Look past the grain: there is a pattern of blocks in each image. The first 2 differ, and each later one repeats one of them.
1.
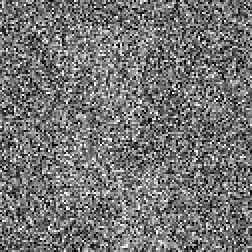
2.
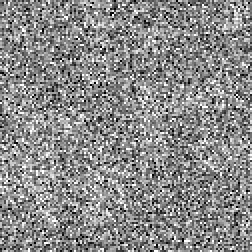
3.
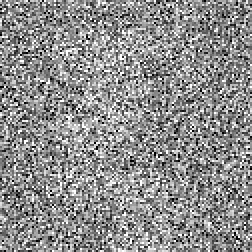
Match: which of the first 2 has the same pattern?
1
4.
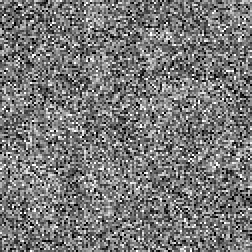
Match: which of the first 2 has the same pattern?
2
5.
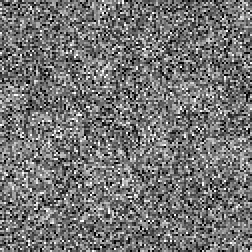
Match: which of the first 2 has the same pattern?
2
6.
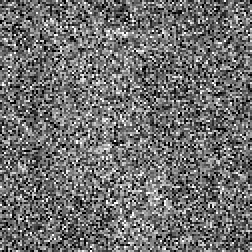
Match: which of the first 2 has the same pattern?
1
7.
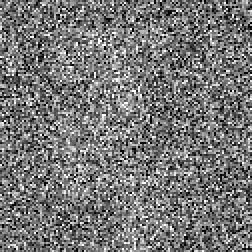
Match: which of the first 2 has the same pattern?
1
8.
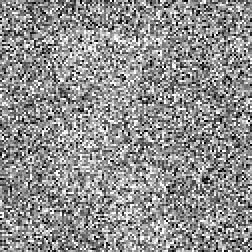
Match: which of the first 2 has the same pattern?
1
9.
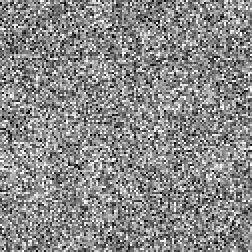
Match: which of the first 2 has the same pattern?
2
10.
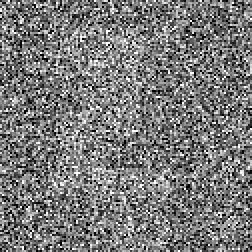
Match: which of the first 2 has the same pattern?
1
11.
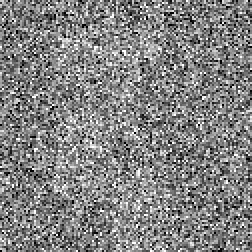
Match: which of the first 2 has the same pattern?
1
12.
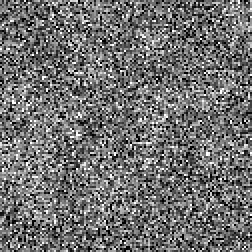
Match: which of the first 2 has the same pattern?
2
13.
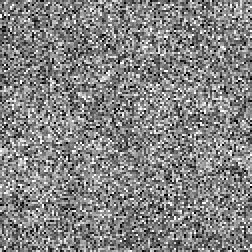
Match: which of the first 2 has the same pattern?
2
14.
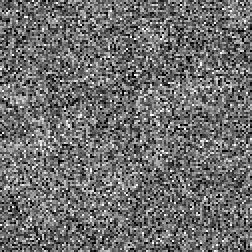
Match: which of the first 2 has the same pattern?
2
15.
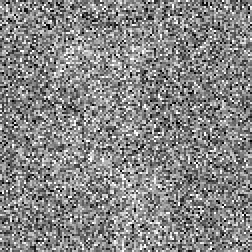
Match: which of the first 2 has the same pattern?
1
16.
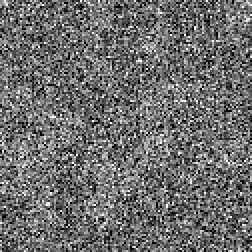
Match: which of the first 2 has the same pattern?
2
